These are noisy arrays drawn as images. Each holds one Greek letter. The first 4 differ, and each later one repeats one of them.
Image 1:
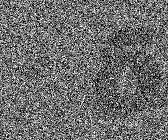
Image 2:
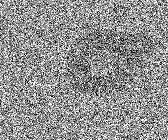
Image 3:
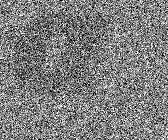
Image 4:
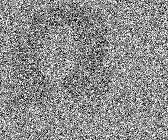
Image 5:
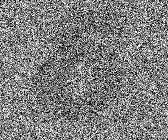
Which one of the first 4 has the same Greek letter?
1
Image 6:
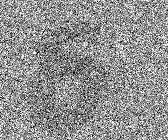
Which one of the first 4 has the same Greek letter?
1
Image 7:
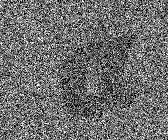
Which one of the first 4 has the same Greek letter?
3
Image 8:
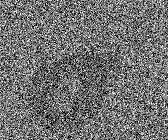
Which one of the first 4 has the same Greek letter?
2
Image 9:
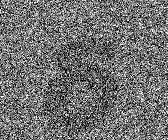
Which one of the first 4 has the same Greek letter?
1
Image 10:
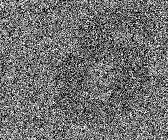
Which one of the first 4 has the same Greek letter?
1
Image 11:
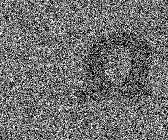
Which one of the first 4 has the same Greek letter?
4
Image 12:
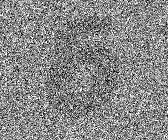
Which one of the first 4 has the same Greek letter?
1
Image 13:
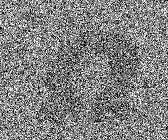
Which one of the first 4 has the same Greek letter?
4
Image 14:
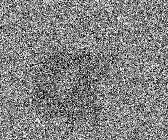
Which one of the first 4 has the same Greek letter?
3
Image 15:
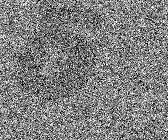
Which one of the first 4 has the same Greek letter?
1
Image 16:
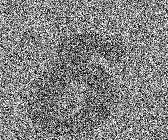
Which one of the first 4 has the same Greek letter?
1
